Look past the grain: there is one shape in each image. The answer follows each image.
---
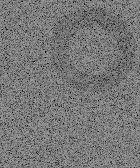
ring
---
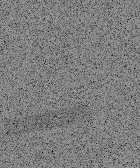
bar
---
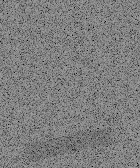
bar
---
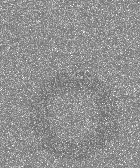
ring
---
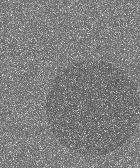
disc
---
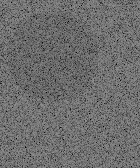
disc
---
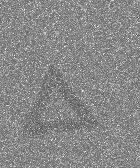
triangle frame
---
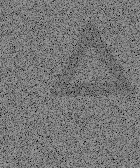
triangle frame
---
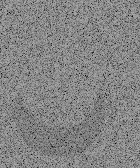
crescent
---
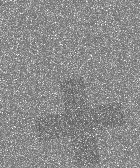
cross
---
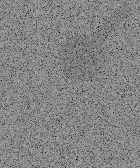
lollipop
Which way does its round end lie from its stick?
down and left
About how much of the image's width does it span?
half
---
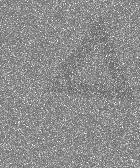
triangle frame
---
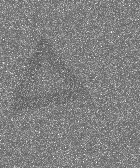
triangle frame
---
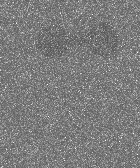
dumbbell
